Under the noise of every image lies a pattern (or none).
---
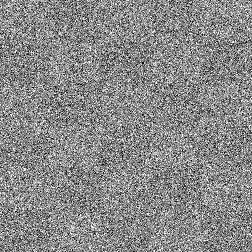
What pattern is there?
a checkerboard
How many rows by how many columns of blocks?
6 by 5
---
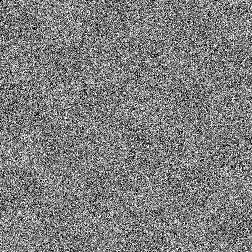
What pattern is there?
a checkerboard
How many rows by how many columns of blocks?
6 by 6
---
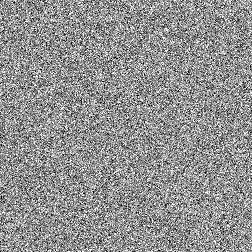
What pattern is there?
only noise
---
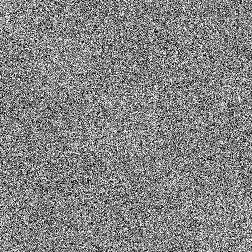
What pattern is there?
blocks along the diagonal
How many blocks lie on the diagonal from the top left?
5
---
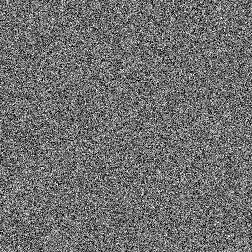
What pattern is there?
only noise
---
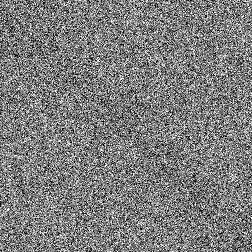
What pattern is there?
blocks along the diagonal
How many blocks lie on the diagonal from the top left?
6
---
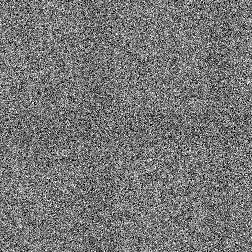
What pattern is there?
bands of rows crossing bands of columns
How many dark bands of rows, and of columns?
1 and 2
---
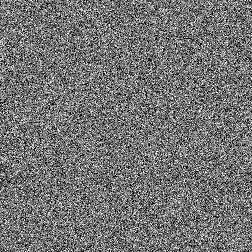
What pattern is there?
only noise
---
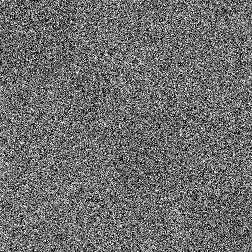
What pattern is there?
blocks along the diagonal
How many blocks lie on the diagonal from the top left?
4
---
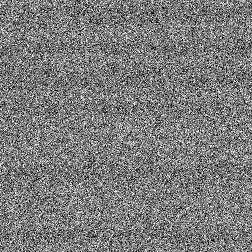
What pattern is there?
bands of rows
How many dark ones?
6
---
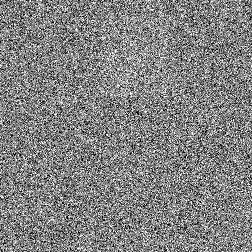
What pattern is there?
one block
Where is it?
top middle
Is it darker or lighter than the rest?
lighter
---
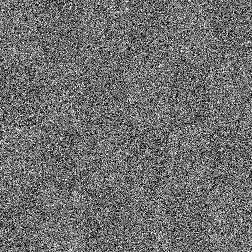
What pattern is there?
a checkerboard
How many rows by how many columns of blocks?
4 by 6
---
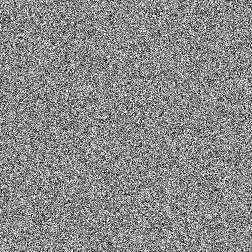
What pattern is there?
only noise
